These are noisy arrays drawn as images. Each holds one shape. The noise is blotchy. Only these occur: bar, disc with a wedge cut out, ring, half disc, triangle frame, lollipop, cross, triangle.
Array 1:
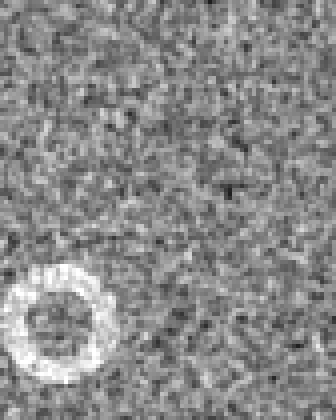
ring
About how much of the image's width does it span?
a third
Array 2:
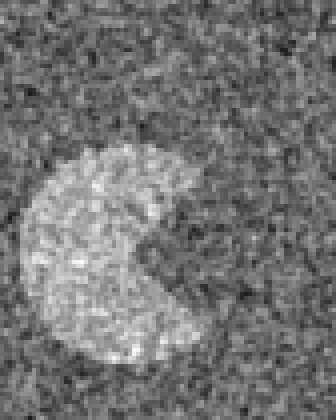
disc with a wedge cut out
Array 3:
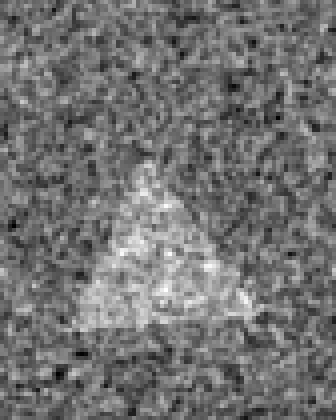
triangle
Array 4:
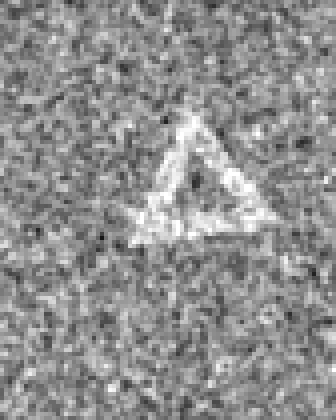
triangle frame
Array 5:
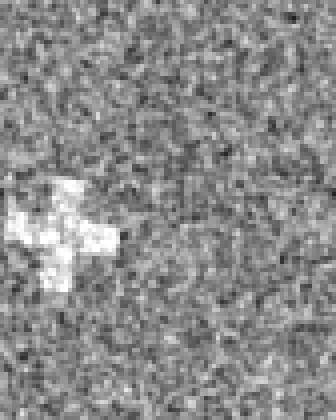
cross
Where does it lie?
middle left
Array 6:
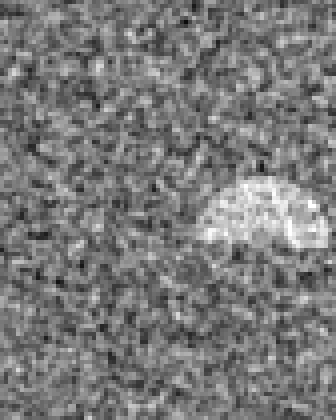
half disc
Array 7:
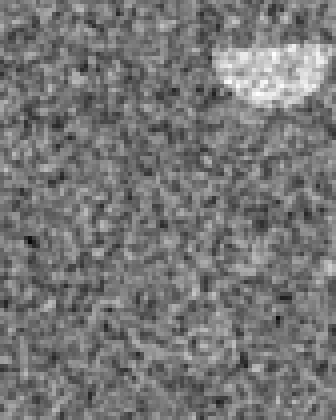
half disc
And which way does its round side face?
down
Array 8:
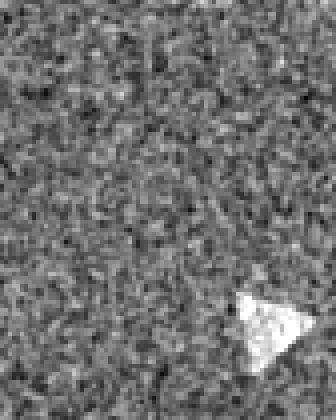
triangle
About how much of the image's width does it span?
a quarter
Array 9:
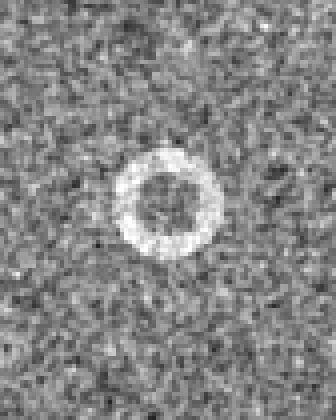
ring
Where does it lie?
centre
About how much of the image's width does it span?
a third
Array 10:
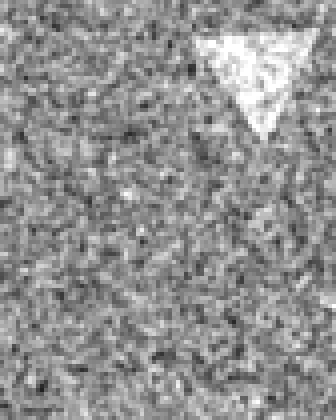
triangle
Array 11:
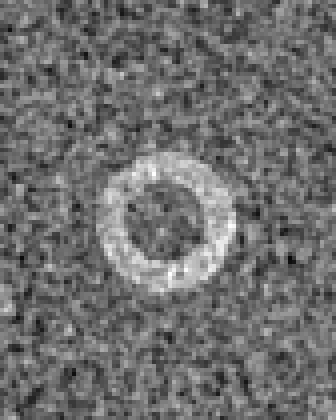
ring
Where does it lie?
centre
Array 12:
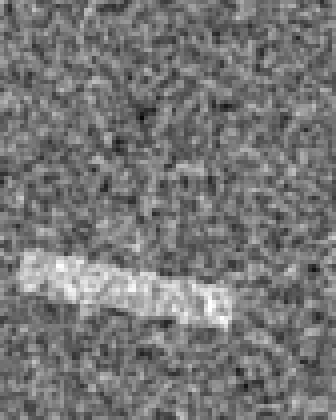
bar
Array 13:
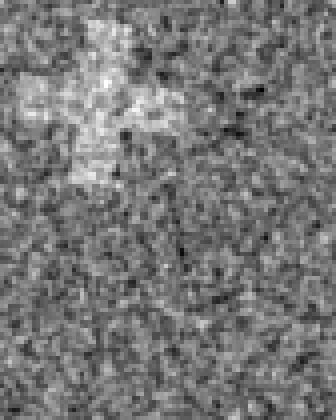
cross
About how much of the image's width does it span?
half
